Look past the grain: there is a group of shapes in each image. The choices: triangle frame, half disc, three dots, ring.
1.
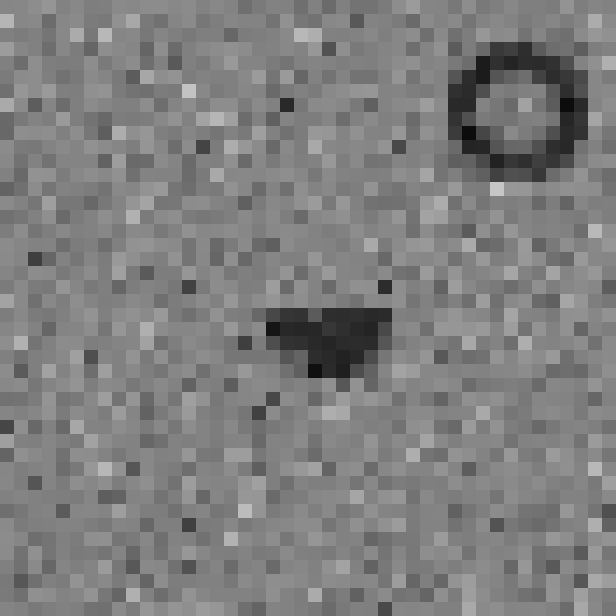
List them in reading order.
top right: dark ring; centre: dark half disc
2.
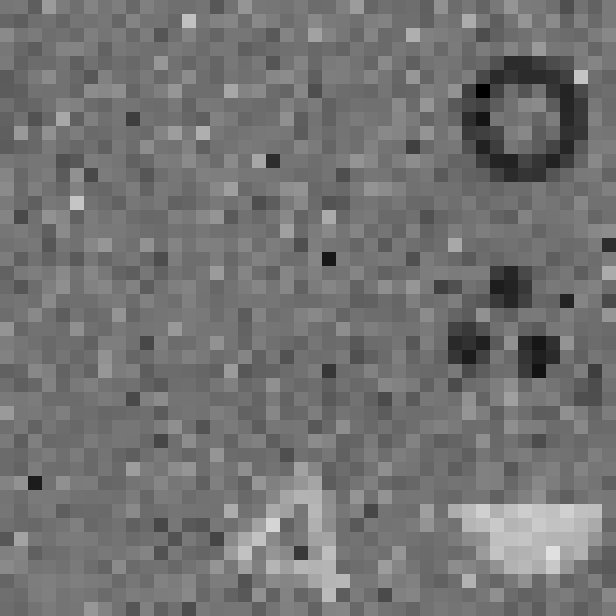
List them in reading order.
top right: dark ring; middle right: dark three dots; bottom middle: light triangle frame; bottom right: light half disc
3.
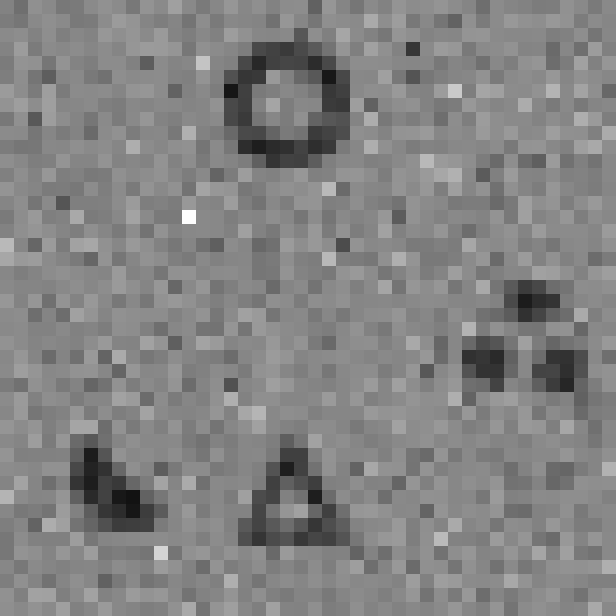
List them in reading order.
top middle: dark ring; middle right: dark three dots; bottom left: dark half disc; bottom middle: dark triangle frame
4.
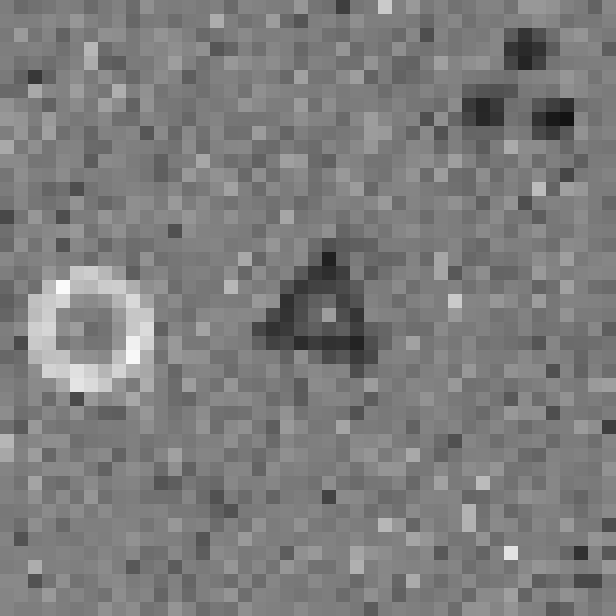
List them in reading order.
top right: dark three dots; middle left: light ring; centre: dark triangle frame
